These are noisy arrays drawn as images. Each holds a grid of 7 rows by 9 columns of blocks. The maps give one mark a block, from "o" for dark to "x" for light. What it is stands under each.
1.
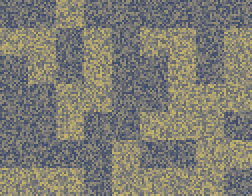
ooxoooooo
xxoxoxxox
oxoxooxox
ooxxooxxx
ooxooxxxo
ooooxooxx
xxxoxxxxo
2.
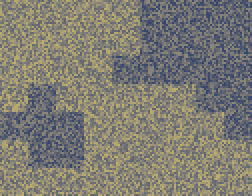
xxxxxoooo
xxxxxoooo
xxxxooooo
xoxxxxxoo
oooxxxxxo
xooxxxxxx
xxxxxxxxx
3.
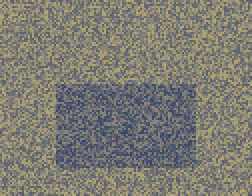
xxxxxxxxx
xxxxxxxxx
xxxxxxxxx
xxoooooxx
xxoooooxx
xxoooooxx
xxxxxxxxx
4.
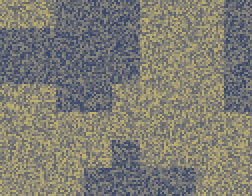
xxoooxxxo
oooooxxxo
oooooxxxo
xxooxxxxo
xxxxxxxxx
xxxxoxxxx
xxxooooxx
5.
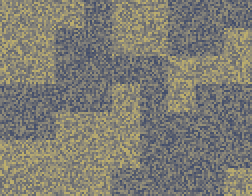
xxxoxxooo
xxooxxoox
xxooooxxx
ooooxoxoo
ooxxxoooo
xxxxxoooo
xxxxoooox
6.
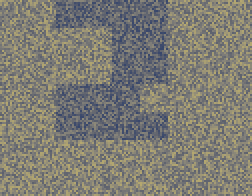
xxooooxxx
xxxxooxxx
xxxxooxxx
xxoooxxxx
xxooooxxx
xxxxxxxxx
xxxxxxxxx
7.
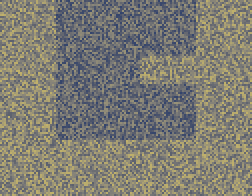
xxoooooxx
xxoooooxx
xxoooxxxx
xxoooooxx
xxoooooxx
xxxxxxxxx
xxxxxxxxx
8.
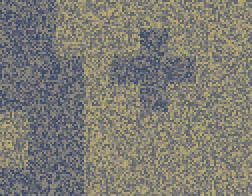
ooxxxxxxx
ooxxxoxxx
oooxoooxx
oooxxoxxx
xooxxxxxx
xooxxxxxx
oooxxxxxx
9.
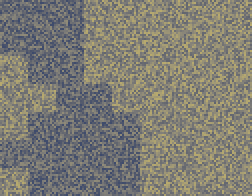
oooxxxxxx
oooxxxxxx
xooxxxxxx
xxooxxxxx
xooooxxxx
oooooxxxx
xooooxxxx
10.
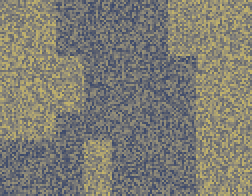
xxooooxxx
xxooooxxx
xxxooooxx
xxxooooxx
xxoooooxx
oooxoooxx
oooxoooxx
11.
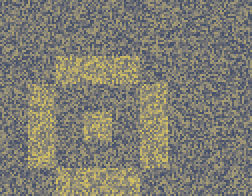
ooooooooo
ooooooooo
ooxxxoooo
oxoooxooo
oxoxoxooo
oxoooxooo
ooxxxoooo
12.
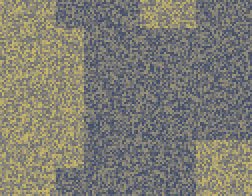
xxoooxxoo
xxxoooooo
xxxoooooo
xxxoooooo
xxxoooooo
xxxooooxx
xxoooooxx
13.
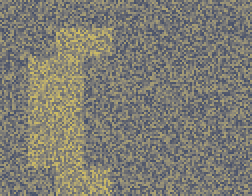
ooooooooo
ooxxooooo
oxxoooooo
oxxoooooo
oxxoooooo
oxxoooooo
ooxxooooo
